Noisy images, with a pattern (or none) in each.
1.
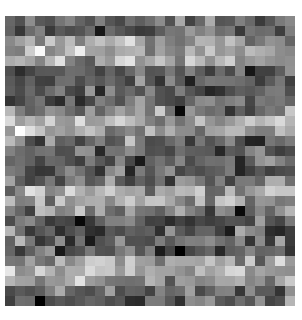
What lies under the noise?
horizontal stripes
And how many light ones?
4
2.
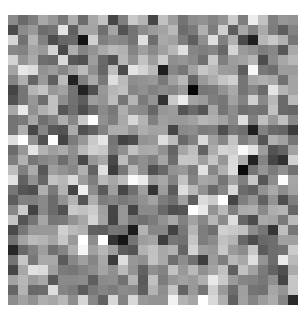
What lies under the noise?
only noise
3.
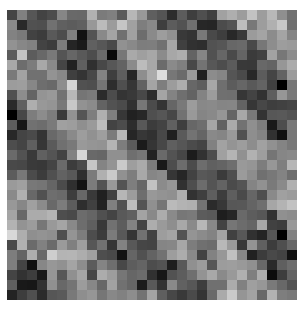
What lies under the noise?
diagonal stripes
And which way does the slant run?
top left to bottom right
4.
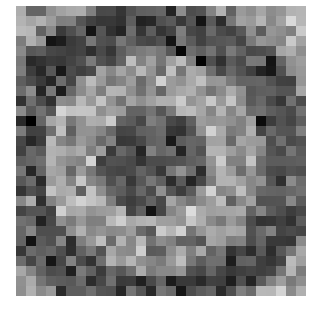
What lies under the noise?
rings round one point
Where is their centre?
centre
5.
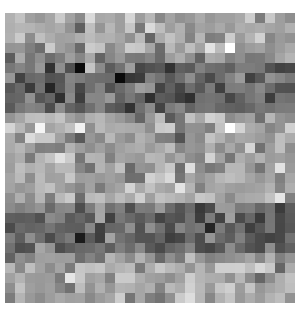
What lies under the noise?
horizontal stripes
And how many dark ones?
2
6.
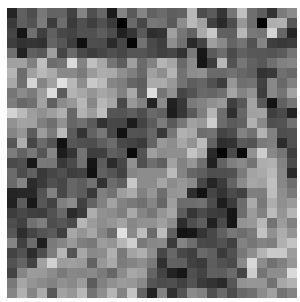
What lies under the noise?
spokes from one point
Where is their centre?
top right
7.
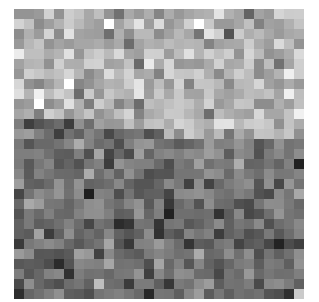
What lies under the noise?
a sharp edge
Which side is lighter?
top
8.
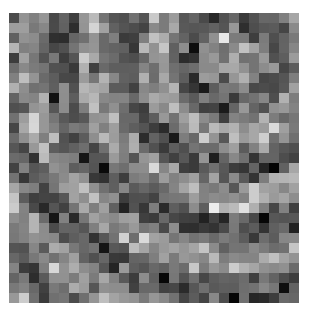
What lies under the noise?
rings round one point
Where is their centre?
top right
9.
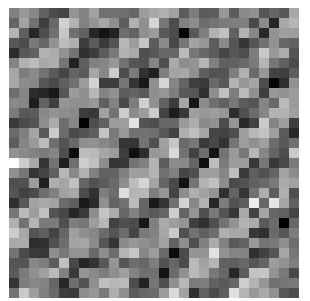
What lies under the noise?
diagonal stripes
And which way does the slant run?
bottom left to top right
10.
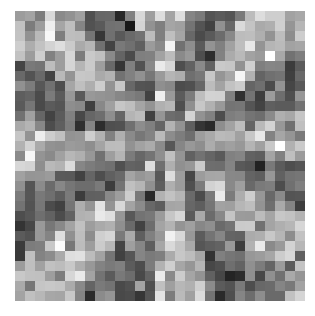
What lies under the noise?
spokes from one point
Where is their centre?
centre
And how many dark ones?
8
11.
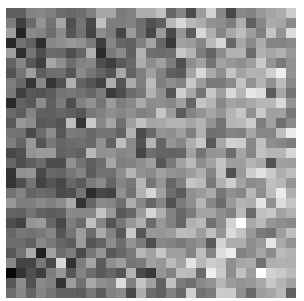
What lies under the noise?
a smooth slope
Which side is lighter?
right
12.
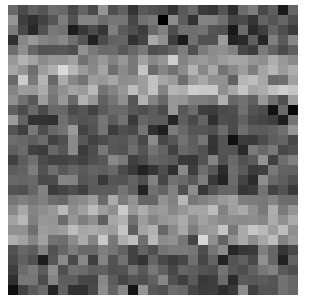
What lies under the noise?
horizontal stripes
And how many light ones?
2
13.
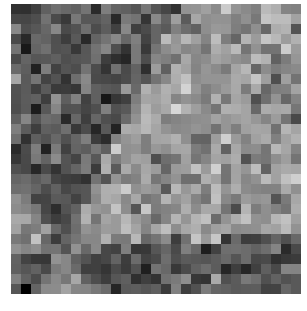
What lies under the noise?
spokes from one point
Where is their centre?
bottom left
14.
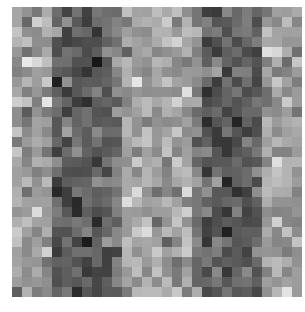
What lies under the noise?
vertical stripes
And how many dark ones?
2
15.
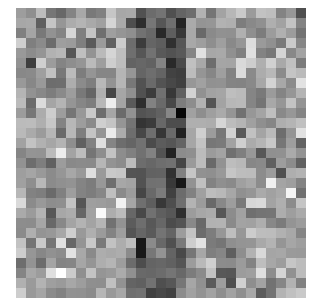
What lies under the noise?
one vertical stripe
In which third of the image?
middle
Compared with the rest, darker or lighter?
darker
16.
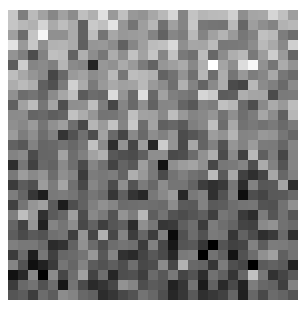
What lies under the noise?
a smooth slope
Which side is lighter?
top
